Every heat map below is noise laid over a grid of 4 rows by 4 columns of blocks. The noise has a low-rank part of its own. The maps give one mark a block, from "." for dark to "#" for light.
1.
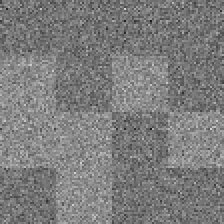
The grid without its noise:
. . . .
# . # .
# # . #
. # . .
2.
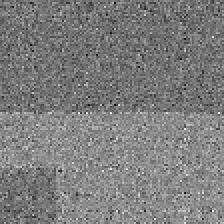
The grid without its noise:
. . . .
. . . .
# # # #
. # # #
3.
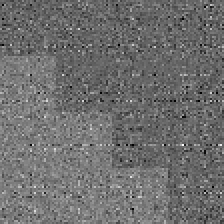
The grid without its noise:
. . . .
# . . .
# # . .
# # # .
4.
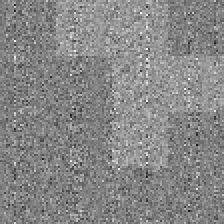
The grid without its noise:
. # # .
. . # #
. . # .
. . . .
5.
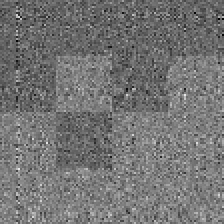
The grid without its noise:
. . . .
. # . #
# . # #
# # # #
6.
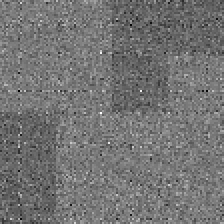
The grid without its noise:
# # . .
# # . #
. # # #
. # # #
